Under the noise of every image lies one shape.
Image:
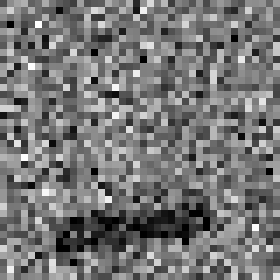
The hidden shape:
bar
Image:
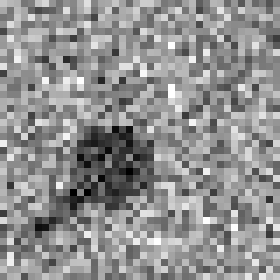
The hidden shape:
lollipop
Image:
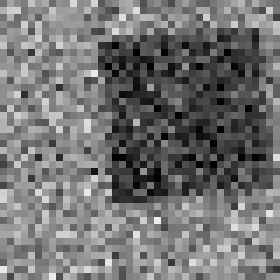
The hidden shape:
square
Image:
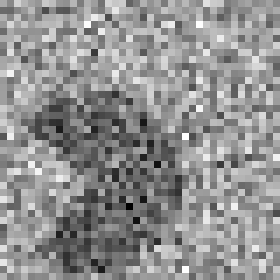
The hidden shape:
disc with a wedge cut out
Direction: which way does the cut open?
left
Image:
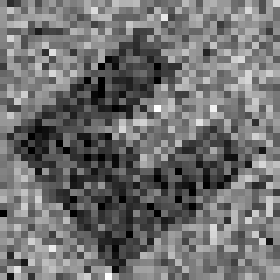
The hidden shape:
square with a notch
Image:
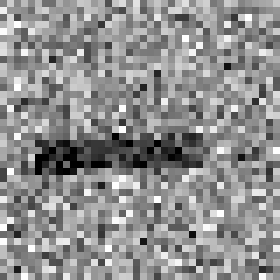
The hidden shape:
bar
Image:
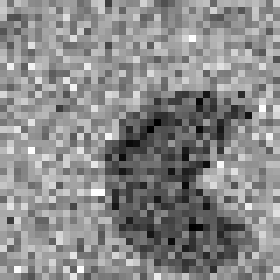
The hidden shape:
disc with a wedge cut out
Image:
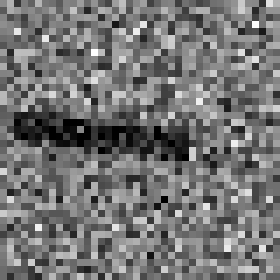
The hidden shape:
bar
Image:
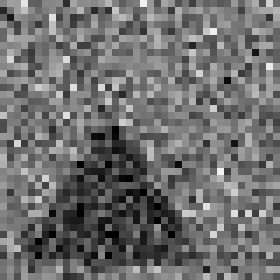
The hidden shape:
triangle
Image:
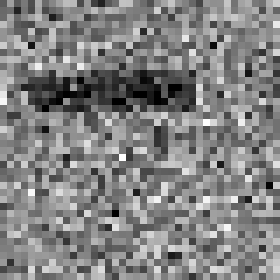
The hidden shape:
bar
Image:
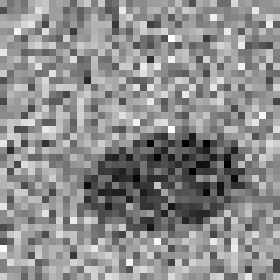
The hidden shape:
ellipse
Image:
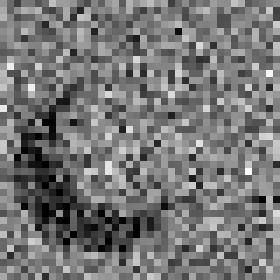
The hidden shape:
crescent
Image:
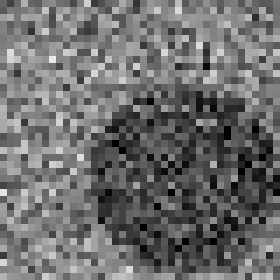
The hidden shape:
disc
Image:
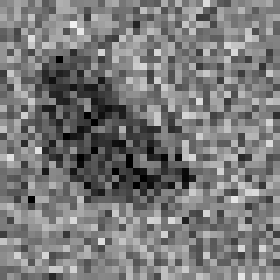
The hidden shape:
half disc
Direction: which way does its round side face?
down and left
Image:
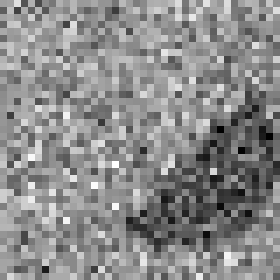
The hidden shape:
half disc
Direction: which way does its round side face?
down and right
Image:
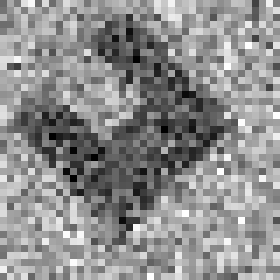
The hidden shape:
square with a notch
